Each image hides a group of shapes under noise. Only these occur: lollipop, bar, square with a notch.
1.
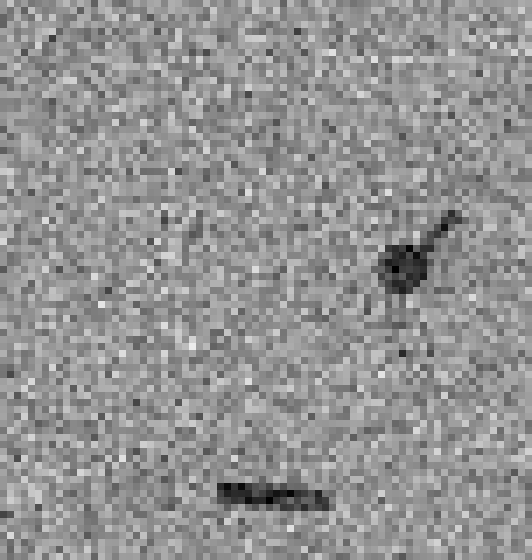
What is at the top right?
nothing
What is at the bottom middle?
bar
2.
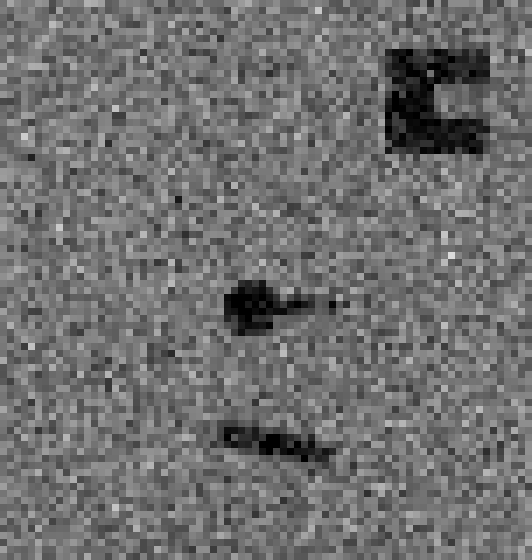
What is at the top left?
nothing
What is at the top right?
square with a notch
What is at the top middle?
nothing
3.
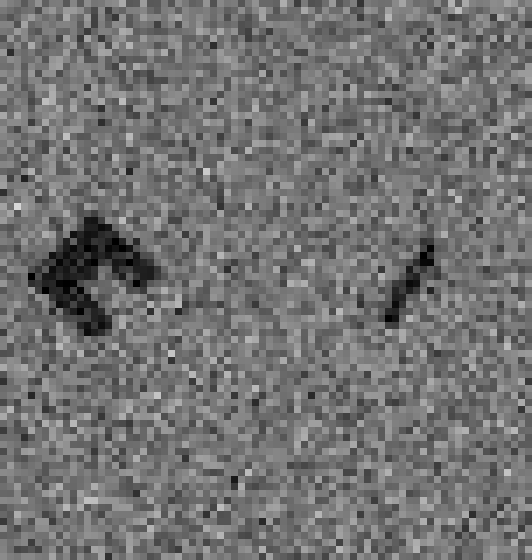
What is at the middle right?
bar
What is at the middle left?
square with a notch
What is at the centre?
nothing
